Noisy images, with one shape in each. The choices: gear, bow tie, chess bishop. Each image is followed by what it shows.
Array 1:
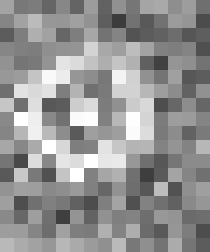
gear
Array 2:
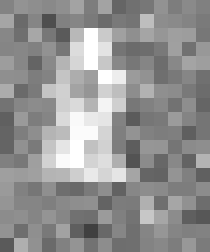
chess bishop
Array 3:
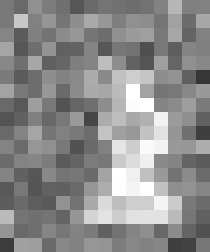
chess bishop
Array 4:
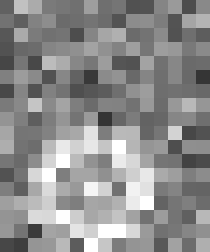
gear
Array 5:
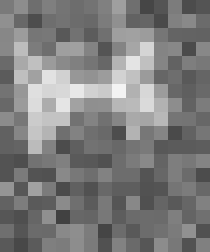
bow tie
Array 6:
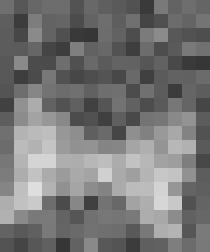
bow tie
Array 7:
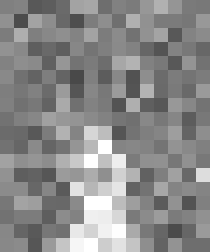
chess bishop
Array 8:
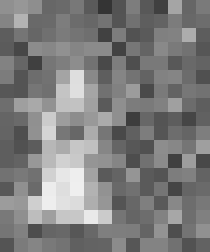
chess bishop
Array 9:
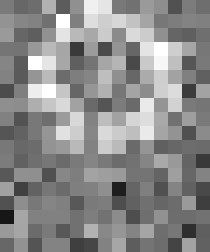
gear
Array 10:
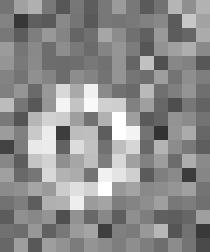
gear
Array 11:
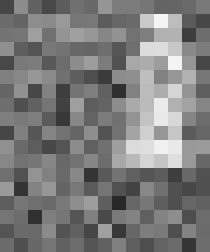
chess bishop
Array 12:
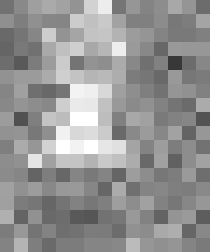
chess bishop
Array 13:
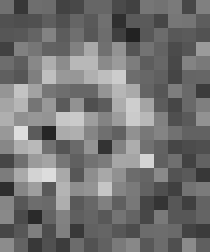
gear
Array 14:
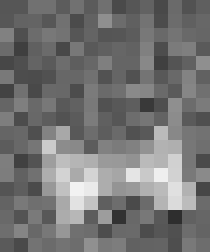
bow tie
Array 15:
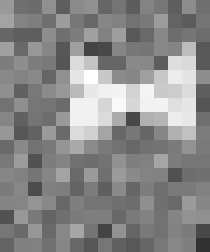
bow tie
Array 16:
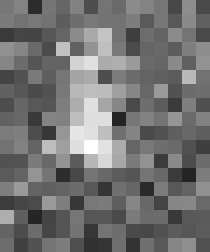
chess bishop
